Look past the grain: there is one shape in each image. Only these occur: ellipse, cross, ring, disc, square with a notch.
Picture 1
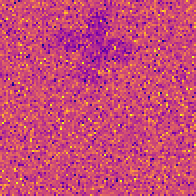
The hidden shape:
cross
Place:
top middle
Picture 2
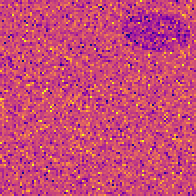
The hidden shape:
ellipse
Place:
top right
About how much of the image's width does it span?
a third
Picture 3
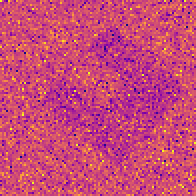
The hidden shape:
square with a notch
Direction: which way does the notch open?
up and left
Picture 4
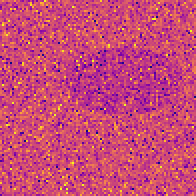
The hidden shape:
ellipse
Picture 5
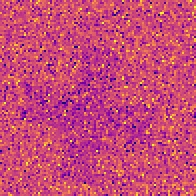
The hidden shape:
cross
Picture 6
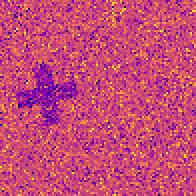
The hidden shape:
cross
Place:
middle left
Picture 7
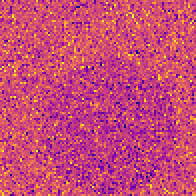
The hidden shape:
disc
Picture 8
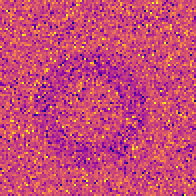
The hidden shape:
ring
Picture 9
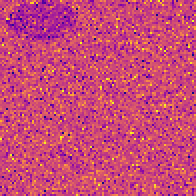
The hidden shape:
ellipse
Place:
top left
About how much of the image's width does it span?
a third
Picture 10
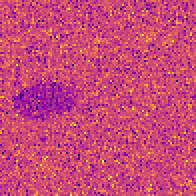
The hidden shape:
ellipse
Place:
middle left
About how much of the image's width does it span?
a third
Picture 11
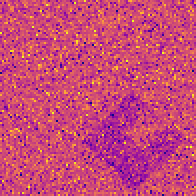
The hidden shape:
square with a notch
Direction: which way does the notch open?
up and right
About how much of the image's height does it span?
half
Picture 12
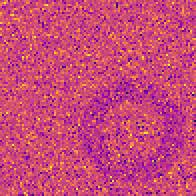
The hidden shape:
ring
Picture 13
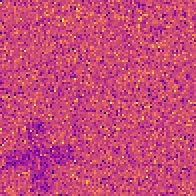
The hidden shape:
cross
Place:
bottom left
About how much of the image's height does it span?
a third
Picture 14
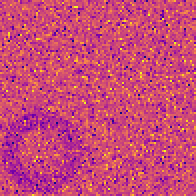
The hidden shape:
ring
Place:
bottom left
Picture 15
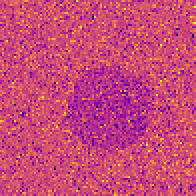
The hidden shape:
disc
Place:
centre
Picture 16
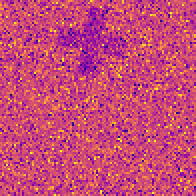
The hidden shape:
cross
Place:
top middle
